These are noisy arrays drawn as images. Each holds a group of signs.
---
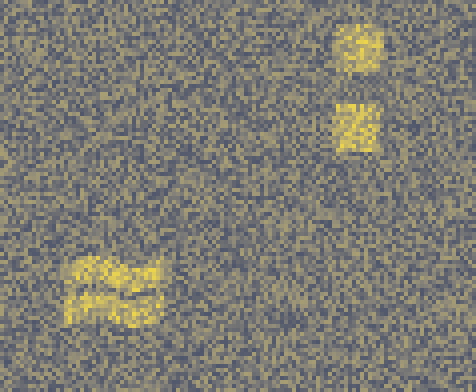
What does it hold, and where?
top right: light colon; bottom left: light approximately sign
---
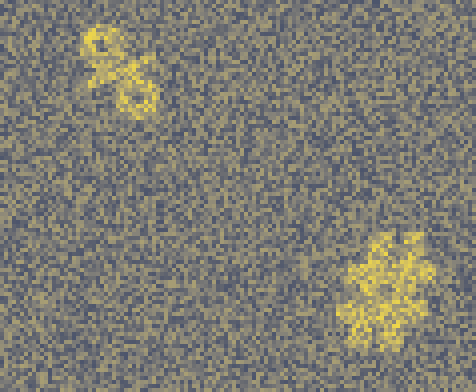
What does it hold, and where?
top left: light percent sign; bottom right: light hash sign
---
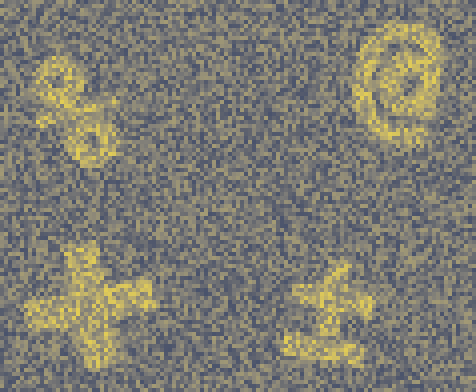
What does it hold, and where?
top left: light percent sign; top right: light at sign; bottom left: light plus sign; bottom right: light plus-minus sign
